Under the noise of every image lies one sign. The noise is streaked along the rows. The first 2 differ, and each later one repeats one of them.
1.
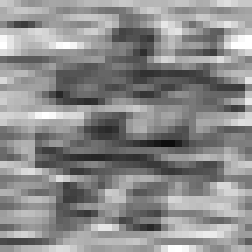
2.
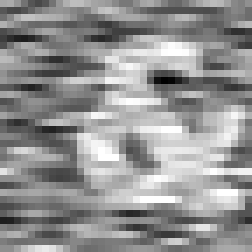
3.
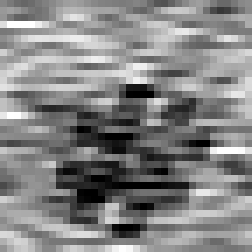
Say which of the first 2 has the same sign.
1
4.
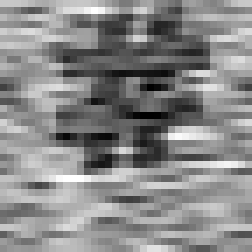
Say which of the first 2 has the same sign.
1
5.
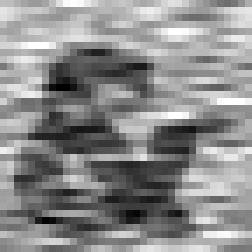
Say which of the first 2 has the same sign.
2
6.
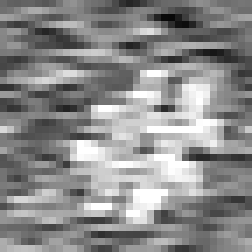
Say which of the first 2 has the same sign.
1
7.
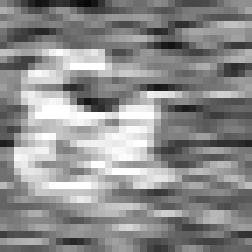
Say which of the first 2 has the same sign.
2
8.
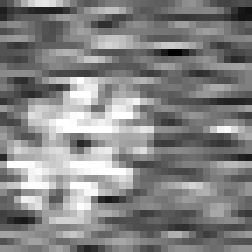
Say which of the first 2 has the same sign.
1
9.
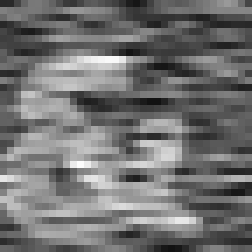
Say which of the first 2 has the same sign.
2
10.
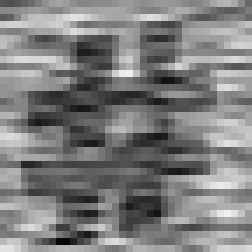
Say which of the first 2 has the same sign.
1
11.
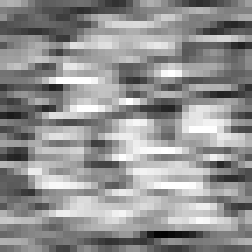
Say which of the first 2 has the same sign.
2
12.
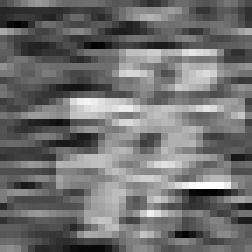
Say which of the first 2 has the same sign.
1
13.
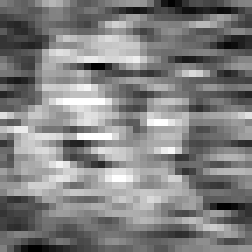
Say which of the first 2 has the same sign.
2
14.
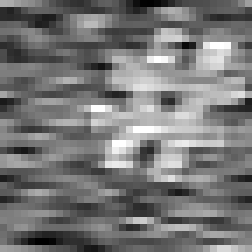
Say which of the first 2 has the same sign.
1
